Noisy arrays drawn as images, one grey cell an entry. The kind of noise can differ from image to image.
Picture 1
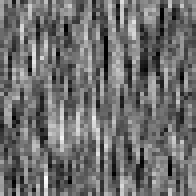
streaked along the columns
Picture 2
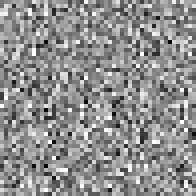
low rank plus noise
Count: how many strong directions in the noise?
five to eight
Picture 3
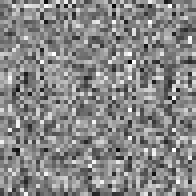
low rank plus noise
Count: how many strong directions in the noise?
three or four
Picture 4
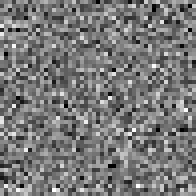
low rank plus noise
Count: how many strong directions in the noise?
five to eight
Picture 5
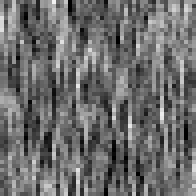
streaked along the columns
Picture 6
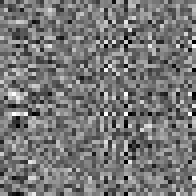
low rank plus noise
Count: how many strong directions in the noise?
one
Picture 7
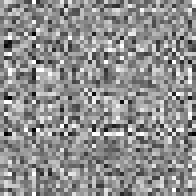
low rank plus noise
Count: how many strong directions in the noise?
three or four
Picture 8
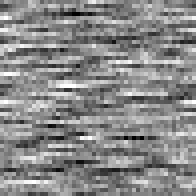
streaked along the rows
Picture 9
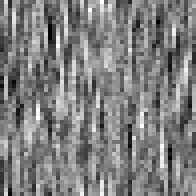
streaked along the columns
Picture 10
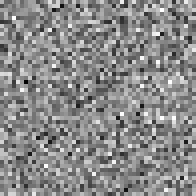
independent entries
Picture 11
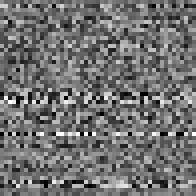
rows of uneven size
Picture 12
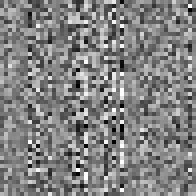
columns of uneven size
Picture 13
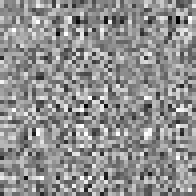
low rank plus noise
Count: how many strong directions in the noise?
three or four
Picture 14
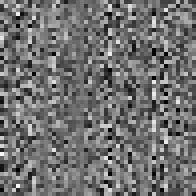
columns of uneven size
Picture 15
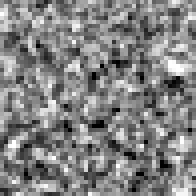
blotchy
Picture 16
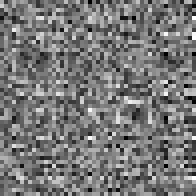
low rank plus noise
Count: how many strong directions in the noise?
two
